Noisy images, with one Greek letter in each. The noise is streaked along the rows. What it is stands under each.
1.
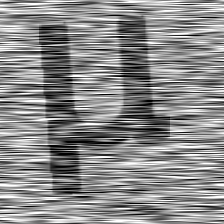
mu
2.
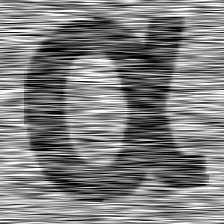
alpha
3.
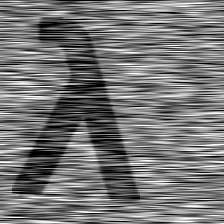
lambda
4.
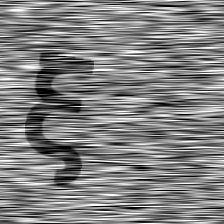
xi
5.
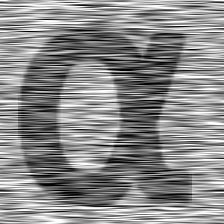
alpha
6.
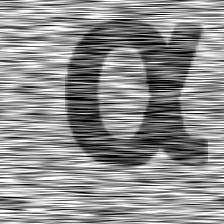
alpha
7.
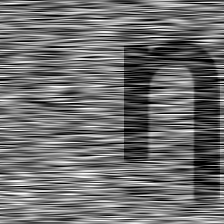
eta
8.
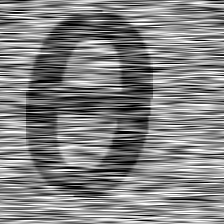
theta
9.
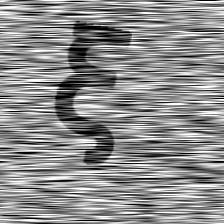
xi
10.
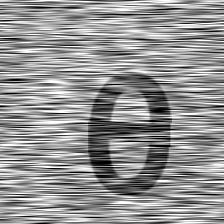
theta
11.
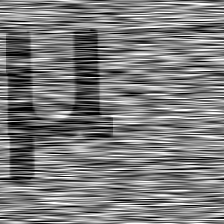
mu
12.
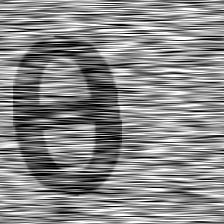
theta
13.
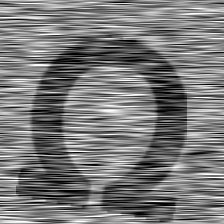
omega
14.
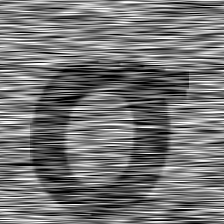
sigma
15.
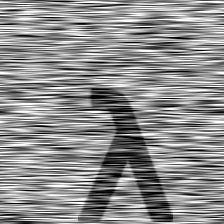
lambda
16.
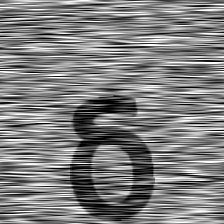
delta
